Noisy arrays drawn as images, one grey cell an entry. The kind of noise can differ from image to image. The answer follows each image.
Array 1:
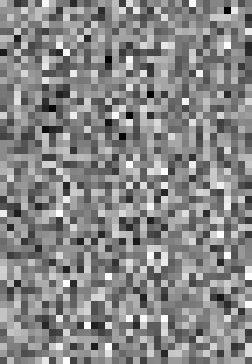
low rank plus noise
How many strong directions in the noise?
five to eight
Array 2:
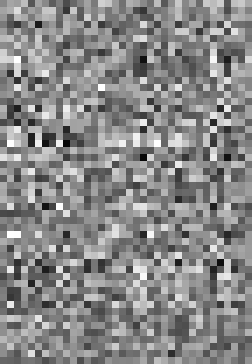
low rank plus noise
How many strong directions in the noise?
three or four
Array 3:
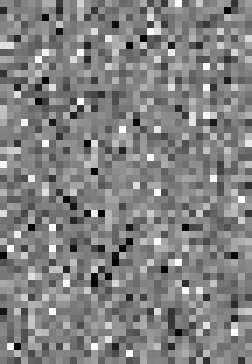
heavy tails
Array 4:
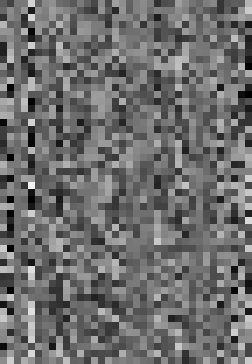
columns of uneven size
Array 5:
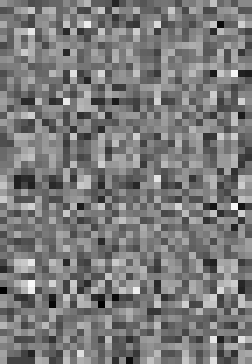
low rank plus noise
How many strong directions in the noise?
one
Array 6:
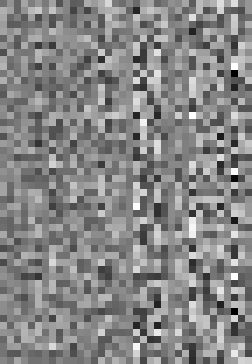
columns of uneven size
